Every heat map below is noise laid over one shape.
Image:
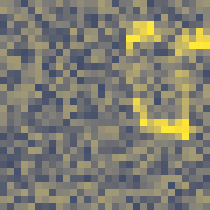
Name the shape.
pair of musical notes
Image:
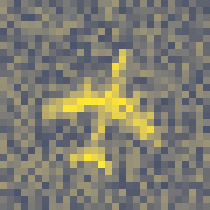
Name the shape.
airplane
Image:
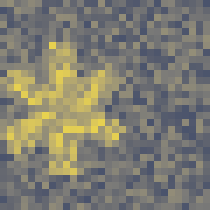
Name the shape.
asterisk
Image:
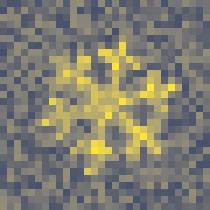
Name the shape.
snowflake
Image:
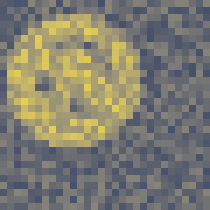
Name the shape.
smiling face
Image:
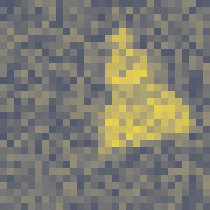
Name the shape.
chess pawn
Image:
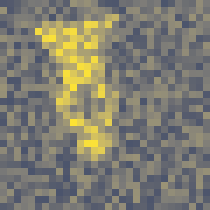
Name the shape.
chess bishop
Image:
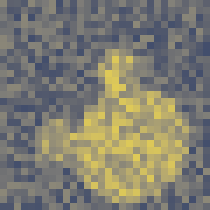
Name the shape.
bear's head
